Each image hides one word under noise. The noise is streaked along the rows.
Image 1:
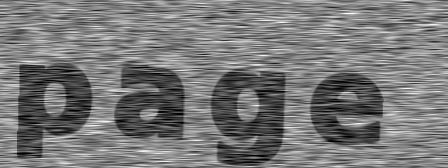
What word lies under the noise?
page
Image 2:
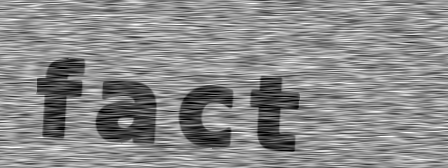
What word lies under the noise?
fact
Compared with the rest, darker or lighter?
darker
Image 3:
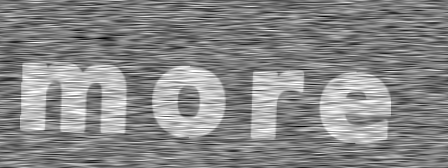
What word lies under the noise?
more
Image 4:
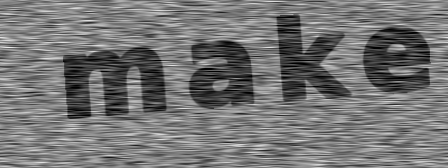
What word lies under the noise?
make
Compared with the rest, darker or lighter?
darker
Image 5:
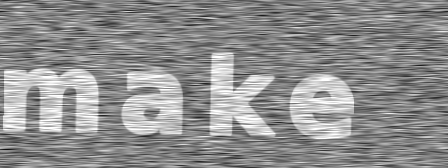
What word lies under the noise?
make
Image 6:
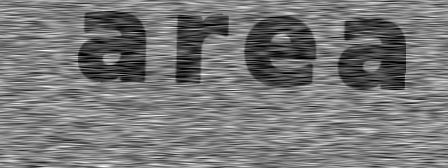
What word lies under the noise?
area
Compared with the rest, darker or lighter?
darker
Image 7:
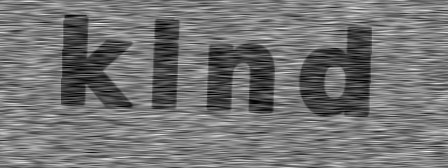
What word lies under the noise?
kind
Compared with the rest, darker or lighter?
darker
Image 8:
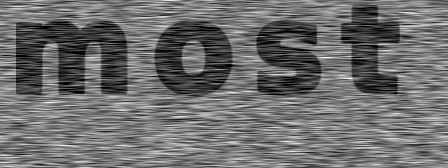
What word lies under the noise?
most
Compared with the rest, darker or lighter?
darker
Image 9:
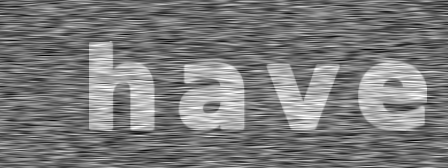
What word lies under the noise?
have
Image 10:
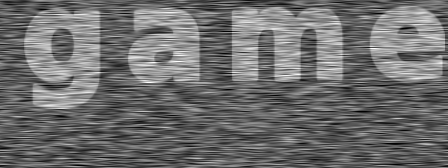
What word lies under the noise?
game
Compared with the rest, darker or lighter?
lighter
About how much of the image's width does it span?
nearly all
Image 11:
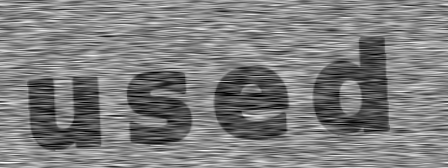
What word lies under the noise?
used
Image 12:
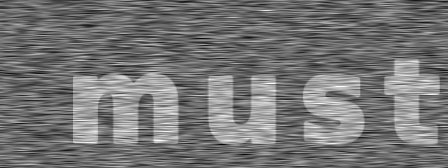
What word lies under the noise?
must
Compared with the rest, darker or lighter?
lighter
